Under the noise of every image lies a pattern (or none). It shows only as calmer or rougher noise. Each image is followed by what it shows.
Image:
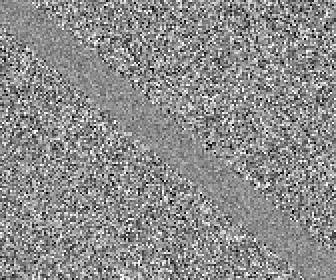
a diagonal band
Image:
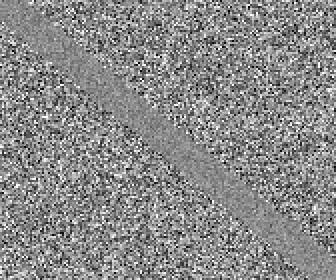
a diagonal band
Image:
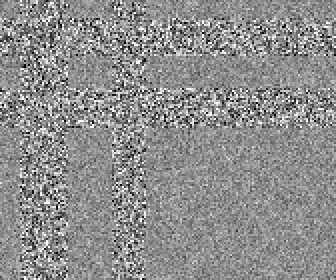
bands of rows crossing bands of columns
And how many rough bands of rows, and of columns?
2 and 2
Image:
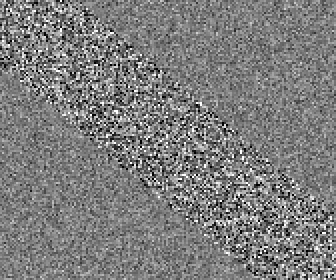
a diagonal band
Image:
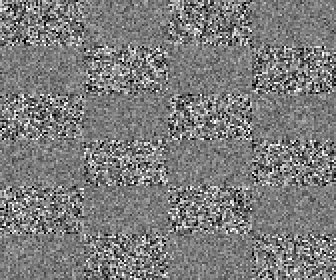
a checkerboard
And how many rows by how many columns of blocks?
6 by 4
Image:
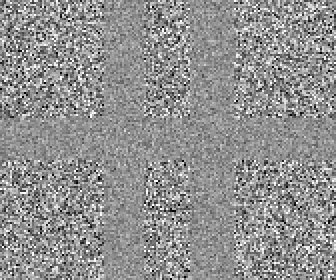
bands of rows crossing bands of columns
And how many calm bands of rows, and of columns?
1 and 2
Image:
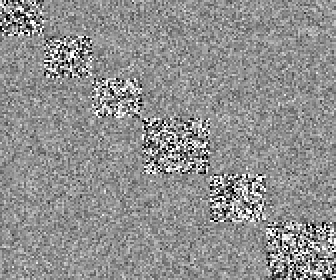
blocks along the diagonal
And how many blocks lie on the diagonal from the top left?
6
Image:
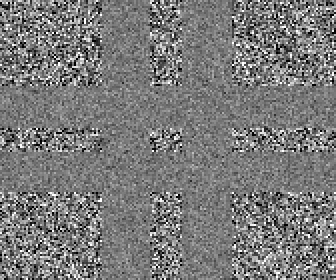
bands of rows crossing bands of columns
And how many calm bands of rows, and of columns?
2 and 2
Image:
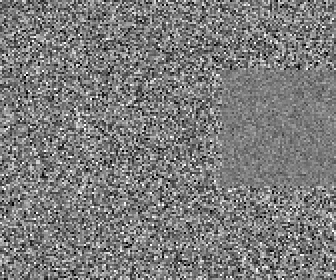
one block
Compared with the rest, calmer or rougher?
calmer
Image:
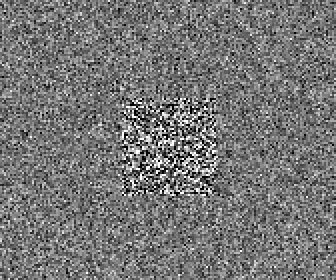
one block
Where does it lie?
centre
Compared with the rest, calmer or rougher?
rougher
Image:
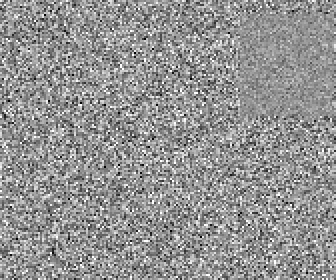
one block
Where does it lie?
top right
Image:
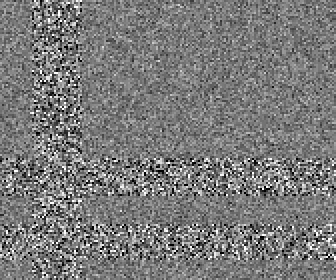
bands of rows crossing bands of columns
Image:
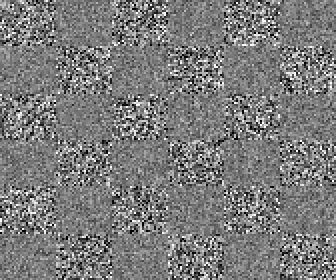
a checkerboard
